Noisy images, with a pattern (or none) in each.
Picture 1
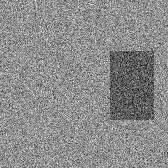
one block
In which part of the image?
middle right
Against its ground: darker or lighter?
darker
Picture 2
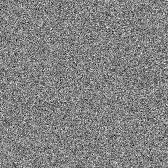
only noise
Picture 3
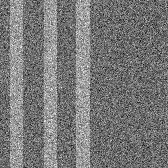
bands of columns
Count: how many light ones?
3
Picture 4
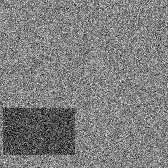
one block
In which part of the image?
bottom left
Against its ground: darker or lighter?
darker
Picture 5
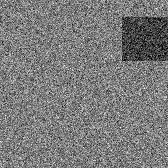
one block
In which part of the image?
top right
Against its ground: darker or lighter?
darker
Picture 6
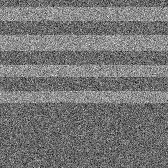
bands of rows
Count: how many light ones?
4
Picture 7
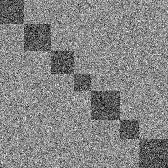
blocks along the diagonal
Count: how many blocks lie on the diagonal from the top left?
7
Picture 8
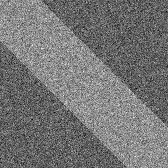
a diagonal band
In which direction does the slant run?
top left to bottom right
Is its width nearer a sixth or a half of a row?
a half
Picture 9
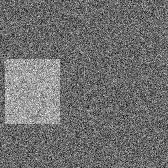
one block
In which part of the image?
middle left
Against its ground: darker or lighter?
lighter
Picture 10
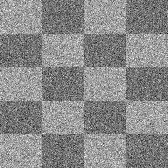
a checkerboard
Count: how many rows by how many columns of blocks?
5 by 4
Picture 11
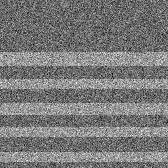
bands of rows
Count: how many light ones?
5
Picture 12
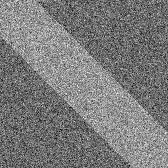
a diagonal band
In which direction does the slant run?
top left to bottom right
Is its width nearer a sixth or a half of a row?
a half
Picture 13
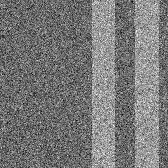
bands of columns
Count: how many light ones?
2
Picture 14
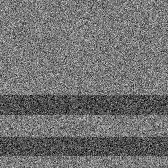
bands of rows
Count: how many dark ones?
2
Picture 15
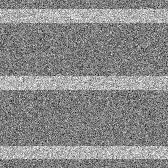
bands of rows
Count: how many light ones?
3
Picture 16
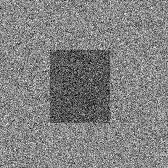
one block
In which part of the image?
centre
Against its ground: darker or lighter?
darker
